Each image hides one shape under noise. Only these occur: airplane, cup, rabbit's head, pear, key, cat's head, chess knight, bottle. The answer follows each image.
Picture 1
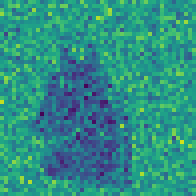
chess knight
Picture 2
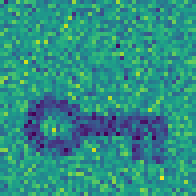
key
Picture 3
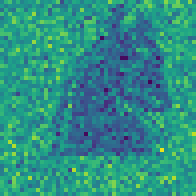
chess knight
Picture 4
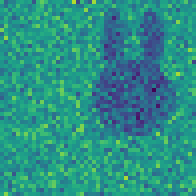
rabbit's head
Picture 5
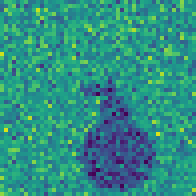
pear
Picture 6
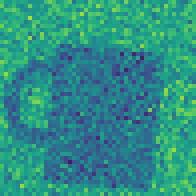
cup
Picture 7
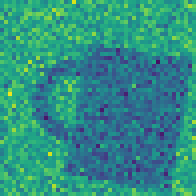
cup
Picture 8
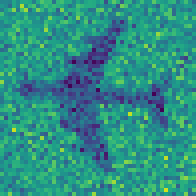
airplane
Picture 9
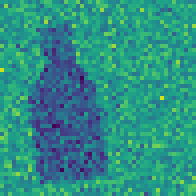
bottle
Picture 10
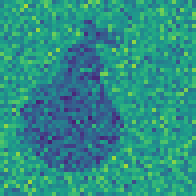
pear
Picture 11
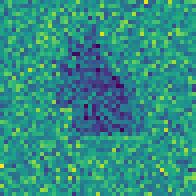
chess knight
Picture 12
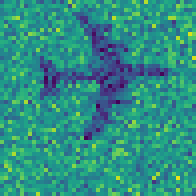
airplane
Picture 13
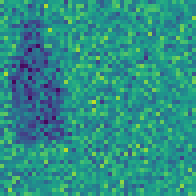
bottle
